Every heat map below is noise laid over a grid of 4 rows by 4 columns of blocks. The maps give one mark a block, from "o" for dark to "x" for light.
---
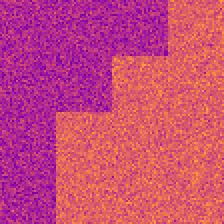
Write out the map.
o o o x
o o x x
o x x x
o x x x
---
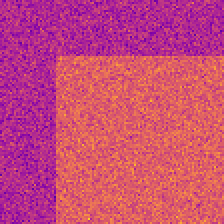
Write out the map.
o o o o
o x x x
o x x x
o x x x
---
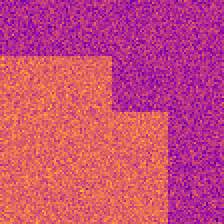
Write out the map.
o o o o
x x o o
x x x o
x x x o
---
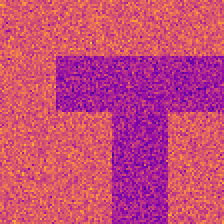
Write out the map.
x x x x
x o o o
x x o x
x x o x
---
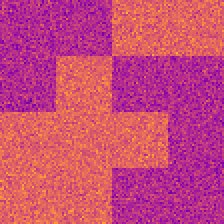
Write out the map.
o o x x
o x o o
x x x o
x x o o
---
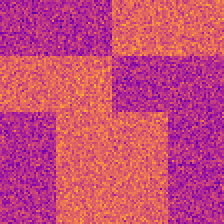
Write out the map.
o o x x
x x o o
o x x o
o x x o
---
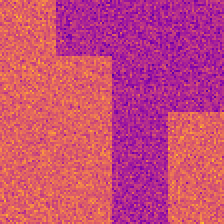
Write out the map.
x o o o
x x o o
x x o x
x x o x
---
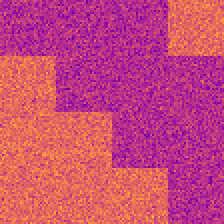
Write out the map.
o o o x
x o o o
x x o o
x x x o
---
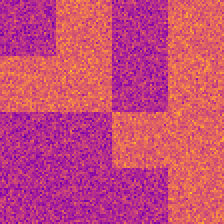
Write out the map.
o x o x
x x o x
o o x x
o o o x
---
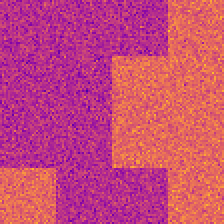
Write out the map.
o o o x
o o x x
o o x x
x o o x
